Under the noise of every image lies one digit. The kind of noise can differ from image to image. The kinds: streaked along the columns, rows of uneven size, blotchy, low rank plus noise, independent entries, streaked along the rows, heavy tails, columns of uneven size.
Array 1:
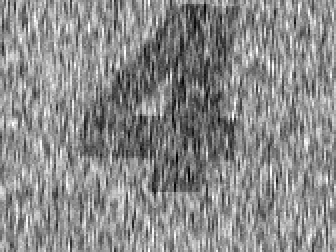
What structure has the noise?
streaked along the columns
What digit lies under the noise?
4
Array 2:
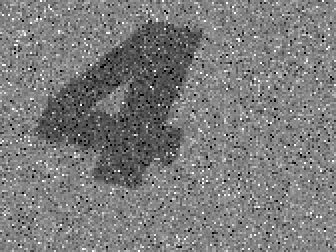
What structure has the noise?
heavy tails
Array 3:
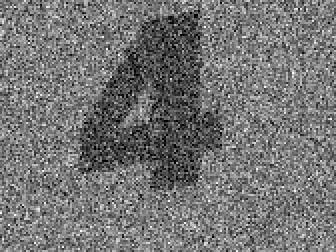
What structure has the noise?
independent entries
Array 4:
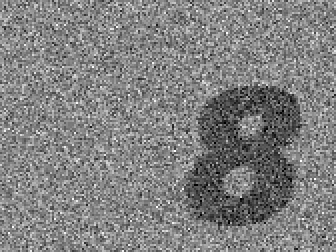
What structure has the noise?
independent entries
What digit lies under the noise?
8
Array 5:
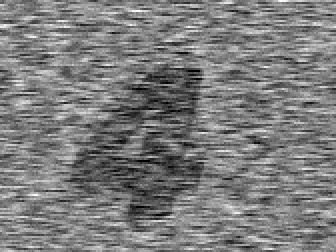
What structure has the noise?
streaked along the rows
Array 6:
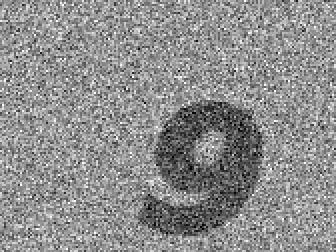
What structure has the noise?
independent entries
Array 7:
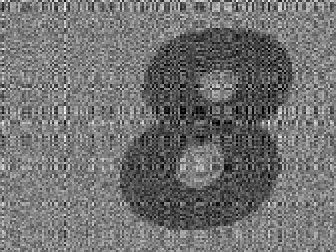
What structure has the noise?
low rank plus noise
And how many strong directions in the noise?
one
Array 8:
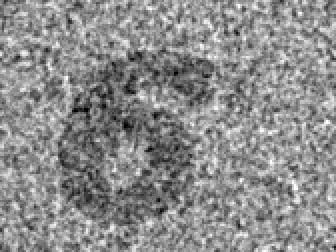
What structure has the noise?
blotchy
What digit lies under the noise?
6
